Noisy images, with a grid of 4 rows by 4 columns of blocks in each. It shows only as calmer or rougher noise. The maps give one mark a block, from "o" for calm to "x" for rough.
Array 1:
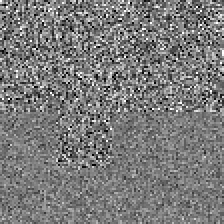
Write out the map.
x x x x
x x x x
o x o o
o o o o
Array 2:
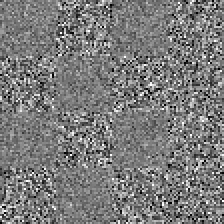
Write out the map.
o x o x
x o x x
o x o x
x o x x
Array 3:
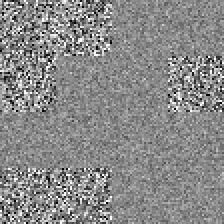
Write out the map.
x x o o
x o o x
o o o o
x x o o
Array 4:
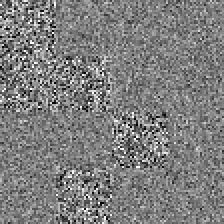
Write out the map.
x o o o
x x o o
o o x o
o x o o
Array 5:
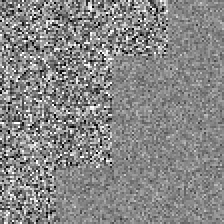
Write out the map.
x x x o
x x o o
x x o o
x o o o
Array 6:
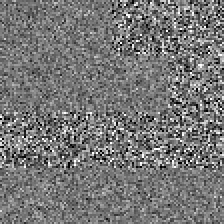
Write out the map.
o o x x
o o o x
x x x x
o o o o
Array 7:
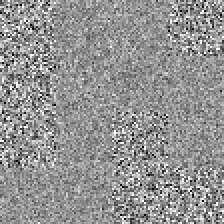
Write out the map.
x o o x
x o o o
x o x o
o o x x
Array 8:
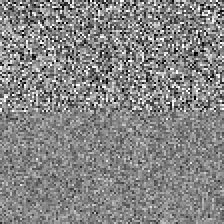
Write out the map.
x x x x
x x x x
o o o o
o o o o
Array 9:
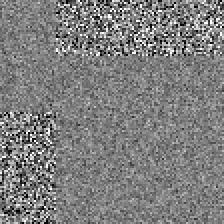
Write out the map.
o x x x
o o o o
x o o o
x o o o
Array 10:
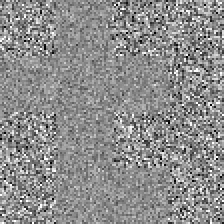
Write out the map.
x o x x
o o o x
x o x x
x o o x
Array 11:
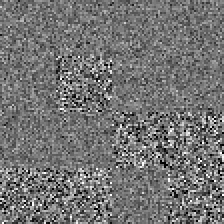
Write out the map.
o o o o
o x o o
o o x x
x x o x
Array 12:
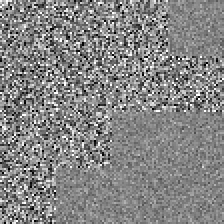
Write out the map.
x x x o
x x x x
x x o o
x o o o
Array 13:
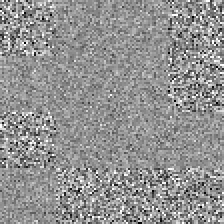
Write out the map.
x o o x
o o o x
x o o o
o x x x
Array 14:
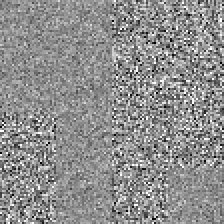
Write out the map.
o o x x
o o x x
x o x x
x o x o
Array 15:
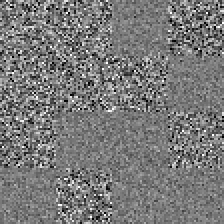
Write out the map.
x x o x
x x x o
x o o x
o x o o
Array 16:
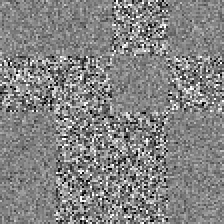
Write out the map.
o o x o
x x o x
o x x o
o x x o
